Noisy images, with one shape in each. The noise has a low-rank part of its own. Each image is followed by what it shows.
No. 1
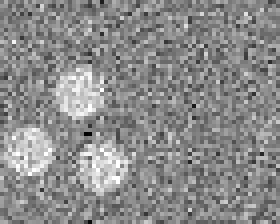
three dots
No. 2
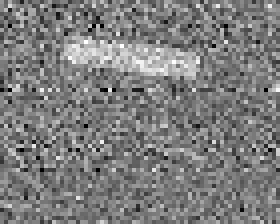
bar
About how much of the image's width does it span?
half
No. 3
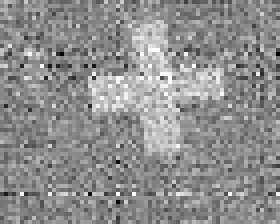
cross
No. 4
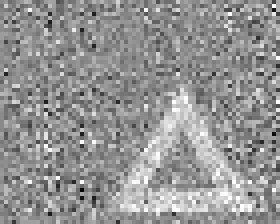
triangle frame
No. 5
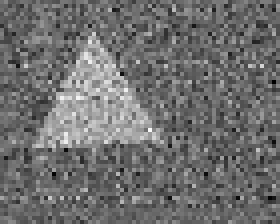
triangle
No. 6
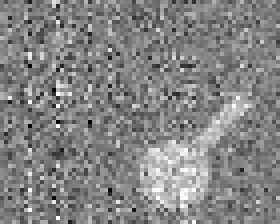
lollipop
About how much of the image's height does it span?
half
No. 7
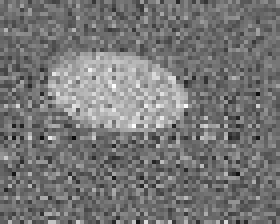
ellipse
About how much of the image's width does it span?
half
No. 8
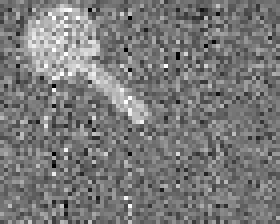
lollipop
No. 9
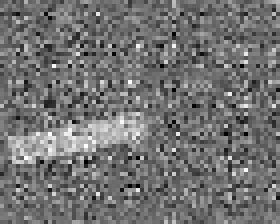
bar
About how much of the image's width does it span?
half
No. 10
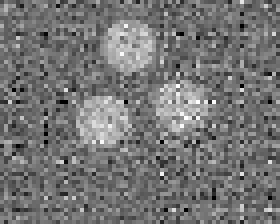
three dots
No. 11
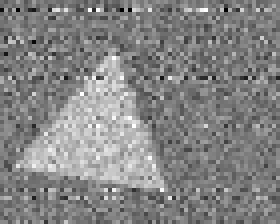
triangle
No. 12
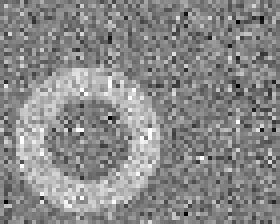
ring
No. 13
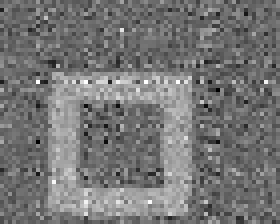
square frame
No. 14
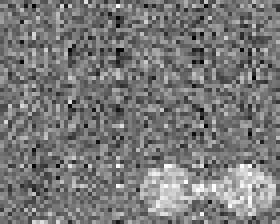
dumbbell
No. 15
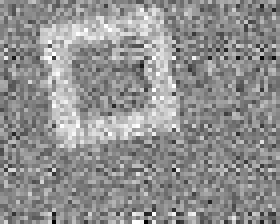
square frame
